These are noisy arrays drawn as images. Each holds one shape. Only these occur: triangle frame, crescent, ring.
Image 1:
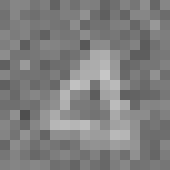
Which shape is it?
triangle frame
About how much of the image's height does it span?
two thirds
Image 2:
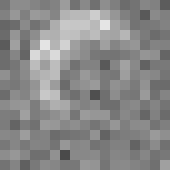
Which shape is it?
crescent
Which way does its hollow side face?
down and right
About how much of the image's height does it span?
two thirds
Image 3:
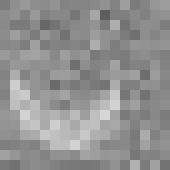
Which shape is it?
crescent
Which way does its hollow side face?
up
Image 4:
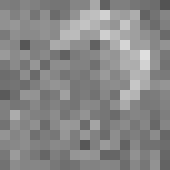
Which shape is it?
crescent
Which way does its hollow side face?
down and left
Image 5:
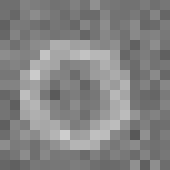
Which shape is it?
ring
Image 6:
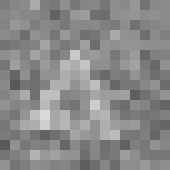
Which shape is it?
triangle frame
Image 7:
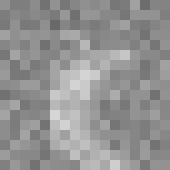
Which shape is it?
crescent
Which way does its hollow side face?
right
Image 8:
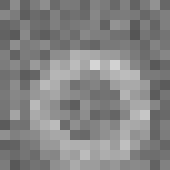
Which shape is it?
ring
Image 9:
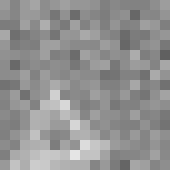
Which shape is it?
triangle frame
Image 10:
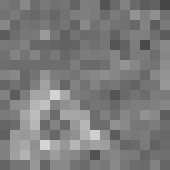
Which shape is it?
triangle frame
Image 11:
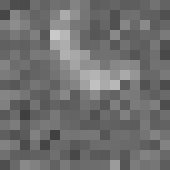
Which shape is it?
crescent
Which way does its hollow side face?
up and right
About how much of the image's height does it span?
half
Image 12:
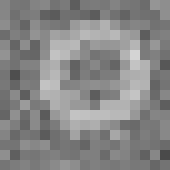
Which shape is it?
ring
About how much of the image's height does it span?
two thirds
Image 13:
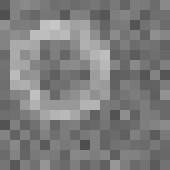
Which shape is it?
ring
